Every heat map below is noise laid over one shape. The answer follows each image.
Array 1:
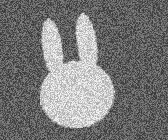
rabbit's head
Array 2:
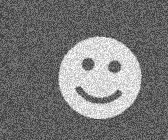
smiling face
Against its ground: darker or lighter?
lighter
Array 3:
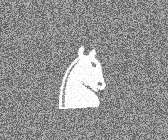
chess knight
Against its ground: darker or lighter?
lighter
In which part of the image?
centre
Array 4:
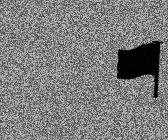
flag
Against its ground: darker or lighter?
darker
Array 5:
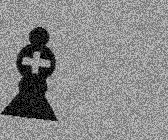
chess bishop
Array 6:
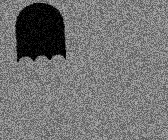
ghost
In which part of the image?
top left
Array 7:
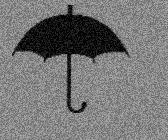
umbrella
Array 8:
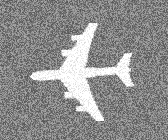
airplane
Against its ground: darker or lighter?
lighter
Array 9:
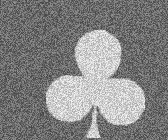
club
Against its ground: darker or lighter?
lighter
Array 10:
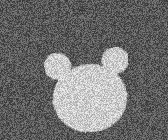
bear's head
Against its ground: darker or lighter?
lighter
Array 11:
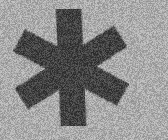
asterisk
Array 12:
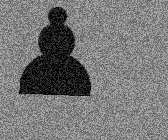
chess pawn
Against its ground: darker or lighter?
darker
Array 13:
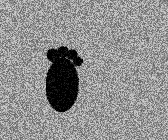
footprint
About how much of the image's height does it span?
half
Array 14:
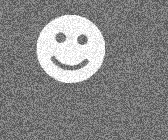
smiling face
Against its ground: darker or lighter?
lighter
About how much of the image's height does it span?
half
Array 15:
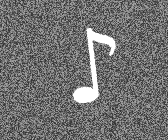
musical note
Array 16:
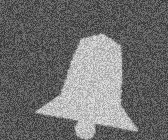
bell
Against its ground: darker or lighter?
lighter
